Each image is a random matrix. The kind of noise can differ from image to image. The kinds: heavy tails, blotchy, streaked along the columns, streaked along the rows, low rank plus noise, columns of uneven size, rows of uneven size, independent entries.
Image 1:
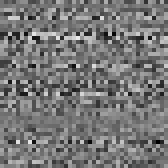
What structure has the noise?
rows of uneven size
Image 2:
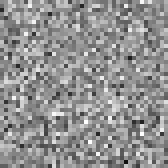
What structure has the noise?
independent entries
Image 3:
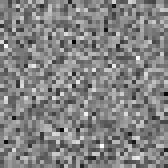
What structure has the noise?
independent entries
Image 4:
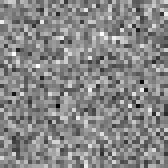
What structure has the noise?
independent entries
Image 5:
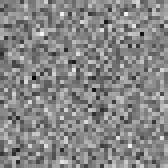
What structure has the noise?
independent entries
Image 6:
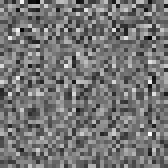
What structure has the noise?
low rank plus noise
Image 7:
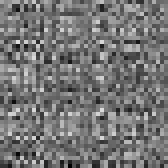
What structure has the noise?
low rank plus noise
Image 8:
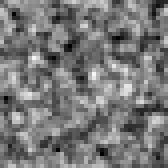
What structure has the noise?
blotchy
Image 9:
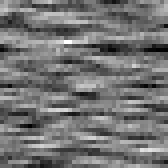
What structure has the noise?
streaked along the rows
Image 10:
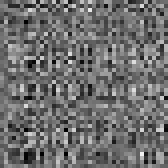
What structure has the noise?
low rank plus noise
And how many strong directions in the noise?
two
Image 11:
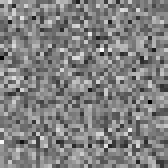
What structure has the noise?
low rank plus noise
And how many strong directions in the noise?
five to eight
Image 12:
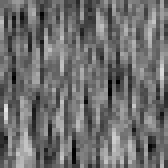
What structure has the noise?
streaked along the columns
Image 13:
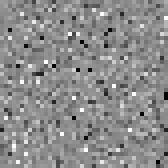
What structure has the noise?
heavy tails
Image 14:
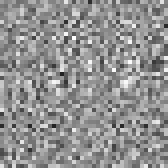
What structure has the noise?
low rank plus noise
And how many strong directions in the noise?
three or four
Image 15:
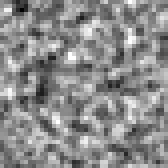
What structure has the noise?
blotchy
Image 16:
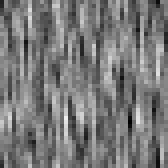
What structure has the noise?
streaked along the columns
